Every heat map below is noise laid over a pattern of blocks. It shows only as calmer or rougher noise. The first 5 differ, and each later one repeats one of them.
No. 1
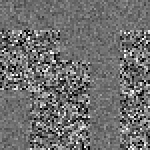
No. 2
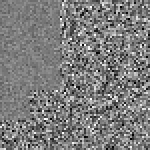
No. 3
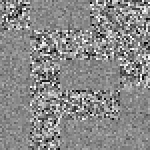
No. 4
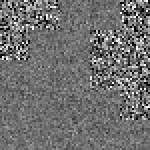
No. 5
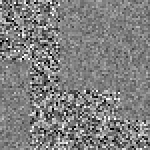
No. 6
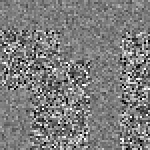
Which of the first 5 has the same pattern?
1
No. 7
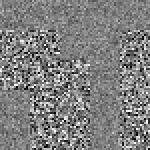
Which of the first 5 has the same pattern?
1
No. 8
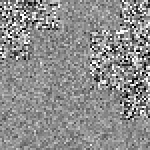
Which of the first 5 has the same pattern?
4
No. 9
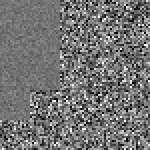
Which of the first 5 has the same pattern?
2
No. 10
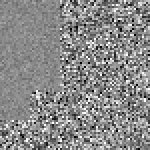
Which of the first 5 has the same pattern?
2
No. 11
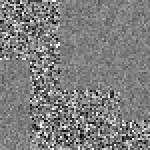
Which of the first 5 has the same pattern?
5
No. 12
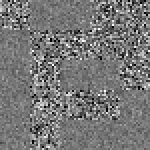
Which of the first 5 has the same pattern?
3
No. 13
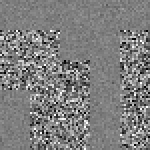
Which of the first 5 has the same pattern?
1
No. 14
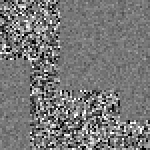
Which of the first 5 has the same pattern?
5
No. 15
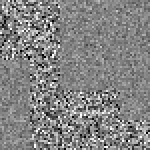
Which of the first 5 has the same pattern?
5
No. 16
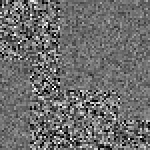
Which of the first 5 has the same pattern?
5
